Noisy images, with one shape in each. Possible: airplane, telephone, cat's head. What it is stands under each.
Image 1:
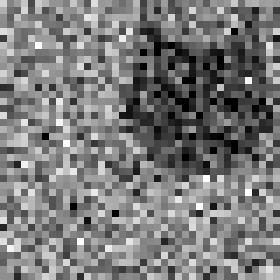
cat's head
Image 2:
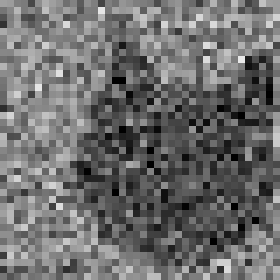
cat's head
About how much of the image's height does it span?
nearly all
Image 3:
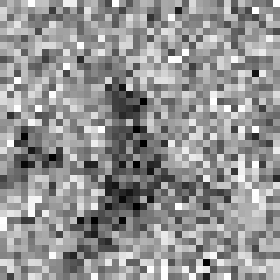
airplane
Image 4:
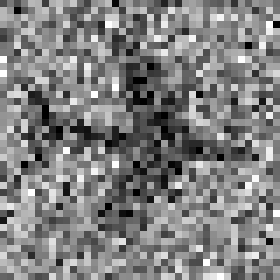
airplane
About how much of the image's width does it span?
nearly all
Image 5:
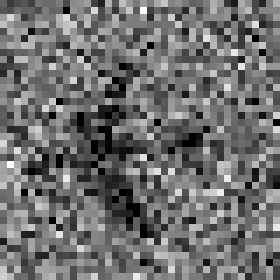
airplane
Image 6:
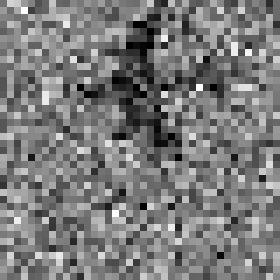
airplane
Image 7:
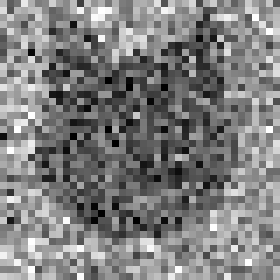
cat's head
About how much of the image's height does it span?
nearly all
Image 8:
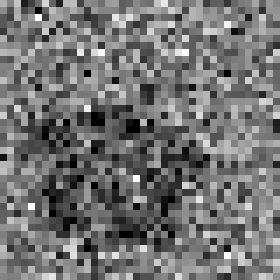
telephone
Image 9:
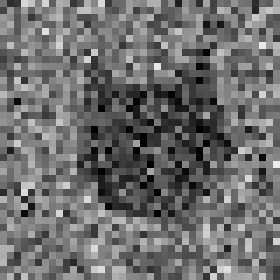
cat's head
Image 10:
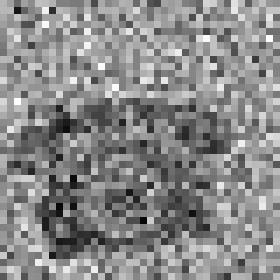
telephone
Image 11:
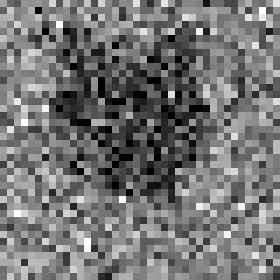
cat's head
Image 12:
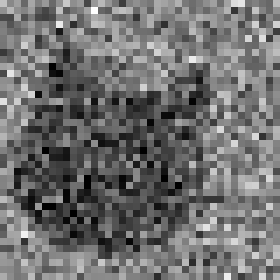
cat's head
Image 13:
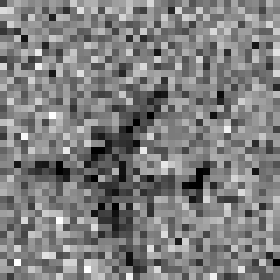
airplane
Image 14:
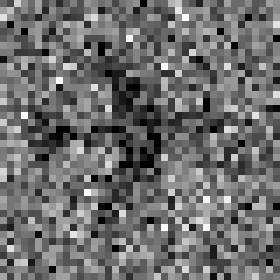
airplane
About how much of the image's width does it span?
two thirds
